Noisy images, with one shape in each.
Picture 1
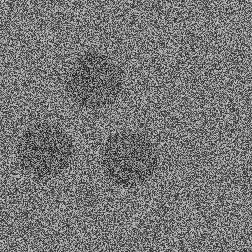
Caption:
dark three dots
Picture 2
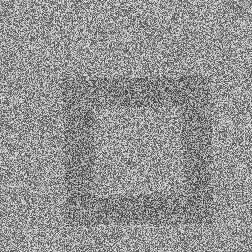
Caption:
dark square frame
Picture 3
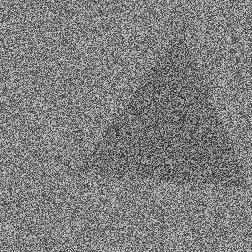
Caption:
dark triangle
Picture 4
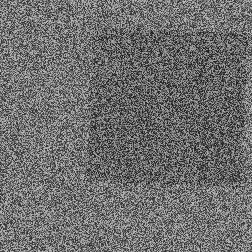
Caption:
dark square
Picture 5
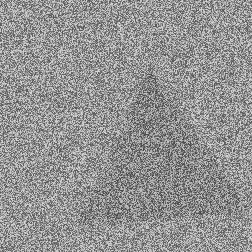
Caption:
dark triangle
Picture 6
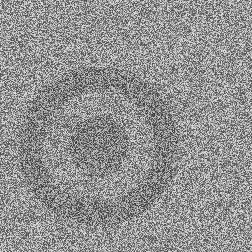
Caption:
dark bullseye
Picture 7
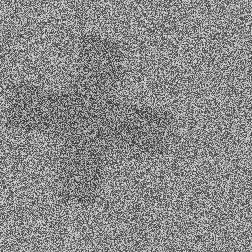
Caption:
dark cross
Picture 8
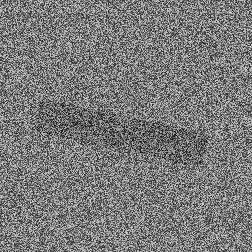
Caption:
dark bar
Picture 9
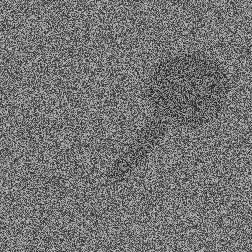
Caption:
dark lollipop
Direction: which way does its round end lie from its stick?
up and right
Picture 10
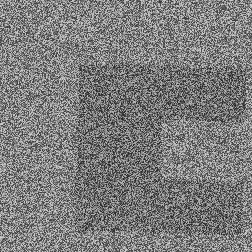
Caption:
dark square with a notch
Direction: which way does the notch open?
right
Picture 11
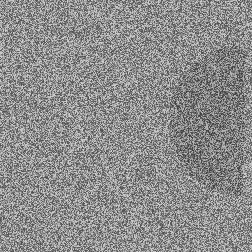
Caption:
dark half disc
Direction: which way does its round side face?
left
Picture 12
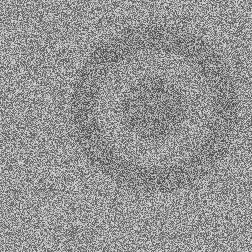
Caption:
dark bullseye
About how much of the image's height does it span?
two thirds
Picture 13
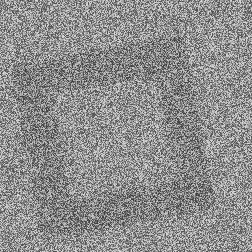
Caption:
dark square frame
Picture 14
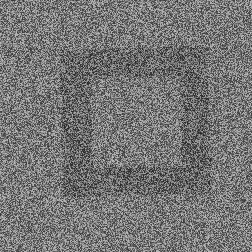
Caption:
dark square frame
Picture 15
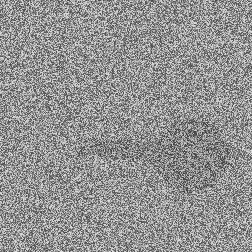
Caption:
dark lollipop
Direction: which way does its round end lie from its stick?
right
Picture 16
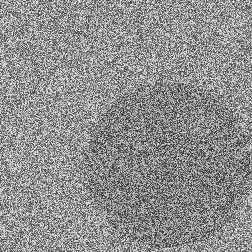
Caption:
dark disc
